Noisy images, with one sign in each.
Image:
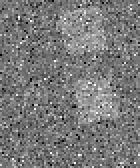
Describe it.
light colon
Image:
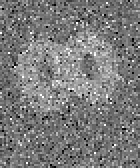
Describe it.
light infinity sign
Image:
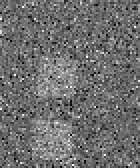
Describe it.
light colon
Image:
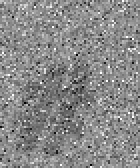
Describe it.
dark hash sign
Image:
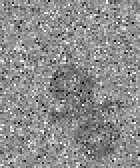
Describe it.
dark percent sign
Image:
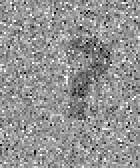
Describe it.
dark question mark
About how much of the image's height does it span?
half
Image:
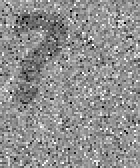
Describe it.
dark question mark
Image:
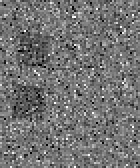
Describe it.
dark colon
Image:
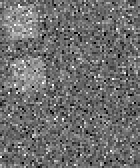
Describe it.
light colon
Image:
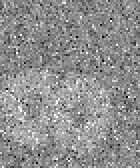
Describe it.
light infinity sign
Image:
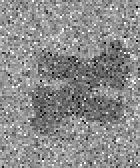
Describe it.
dark not-equal sign
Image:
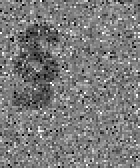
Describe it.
dark section sign
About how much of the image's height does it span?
half
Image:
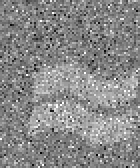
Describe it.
light approximately sign
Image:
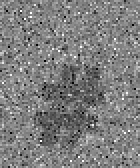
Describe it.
dark hash sign
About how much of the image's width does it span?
half
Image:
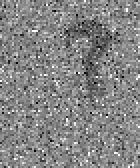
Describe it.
dark question mark
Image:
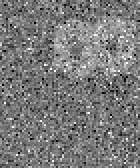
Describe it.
light infinity sign
